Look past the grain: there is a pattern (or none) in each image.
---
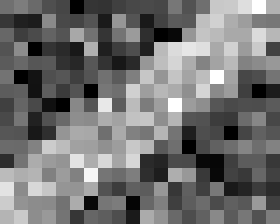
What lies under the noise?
a diagonal band
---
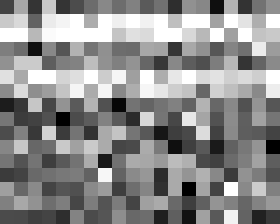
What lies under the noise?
bands of rows
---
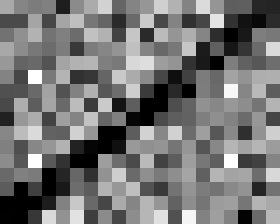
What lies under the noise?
a diagonal band
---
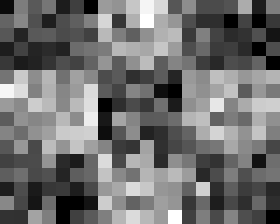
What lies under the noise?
a checkerboard
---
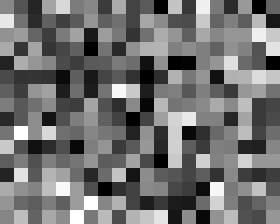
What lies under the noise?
only noise
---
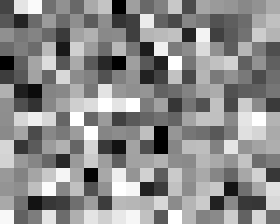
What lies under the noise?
only noise
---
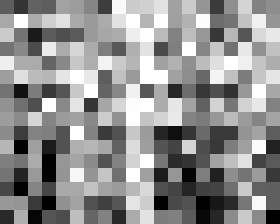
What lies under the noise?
bands of rows crossing bands of columns
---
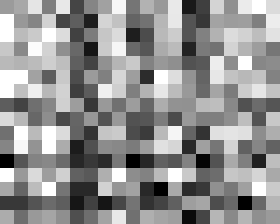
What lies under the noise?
bands of rows crossing bands of columns
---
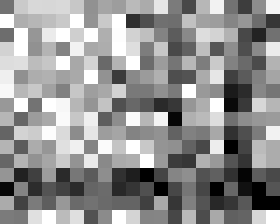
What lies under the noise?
bands of rows crossing bands of columns
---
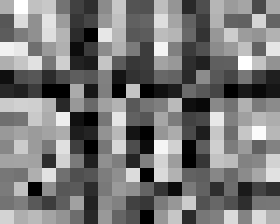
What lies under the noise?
bands of rows crossing bands of columns
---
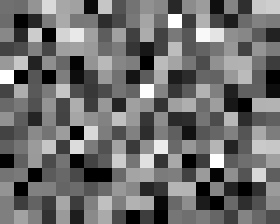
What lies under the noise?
only noise
